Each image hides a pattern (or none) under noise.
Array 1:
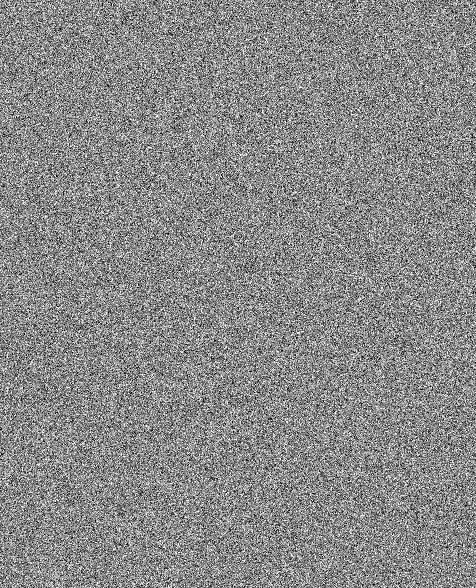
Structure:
only noise
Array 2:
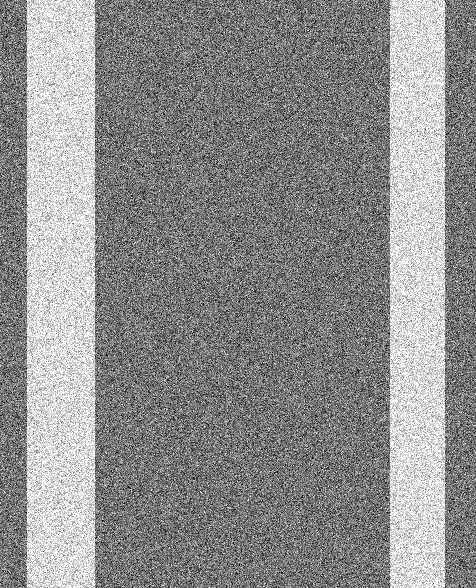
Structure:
bands of columns
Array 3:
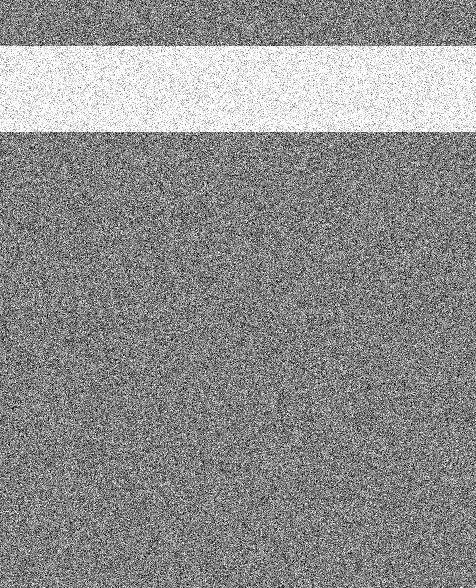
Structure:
one band of rows
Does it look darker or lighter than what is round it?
lighter
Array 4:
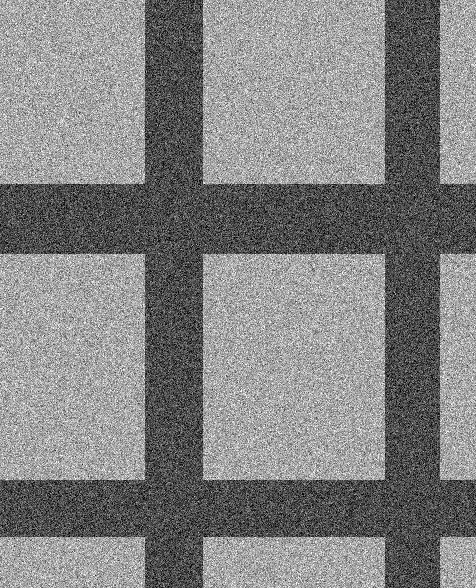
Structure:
bands of rows crossing bands of columns
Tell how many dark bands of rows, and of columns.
2 and 2
